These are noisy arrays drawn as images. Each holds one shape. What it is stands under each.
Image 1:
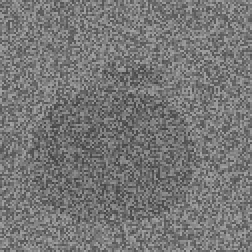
apple
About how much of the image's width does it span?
two thirds
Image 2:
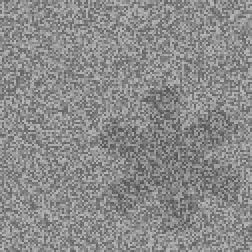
asterisk
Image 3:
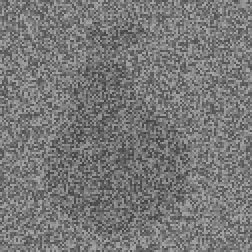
pear
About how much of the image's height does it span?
nearly all
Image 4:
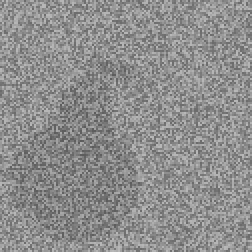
pear
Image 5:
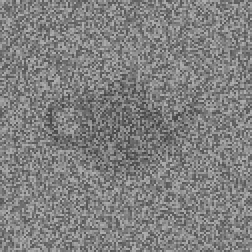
teapot
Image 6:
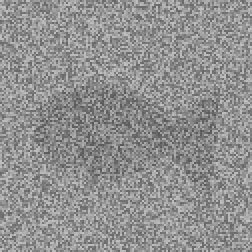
fish
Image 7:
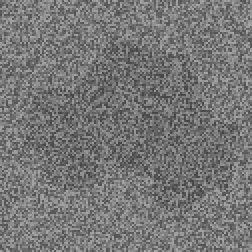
car
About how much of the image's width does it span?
nearly all
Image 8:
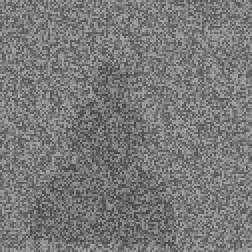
chess pawn
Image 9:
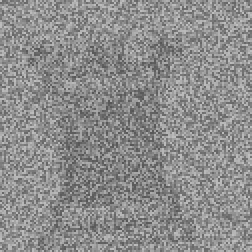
chess rook
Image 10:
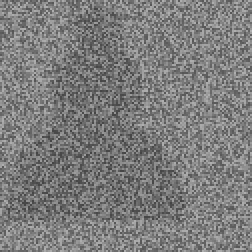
chess pawn
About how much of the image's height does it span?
nearly all
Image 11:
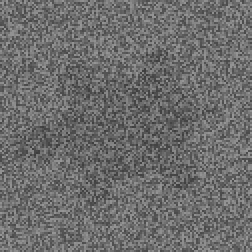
turtle
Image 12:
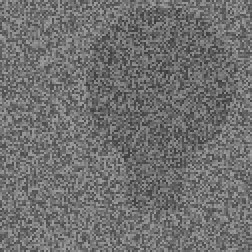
light bulb
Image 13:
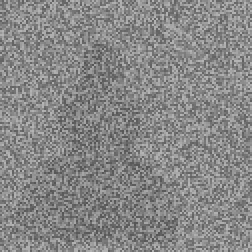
chess pawn
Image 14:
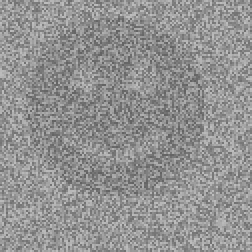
smiling face
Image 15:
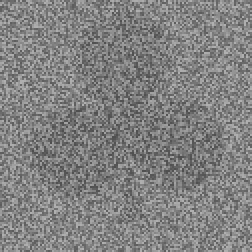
club
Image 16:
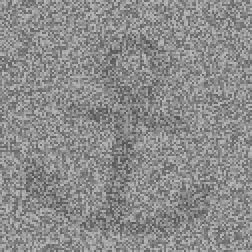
anchor
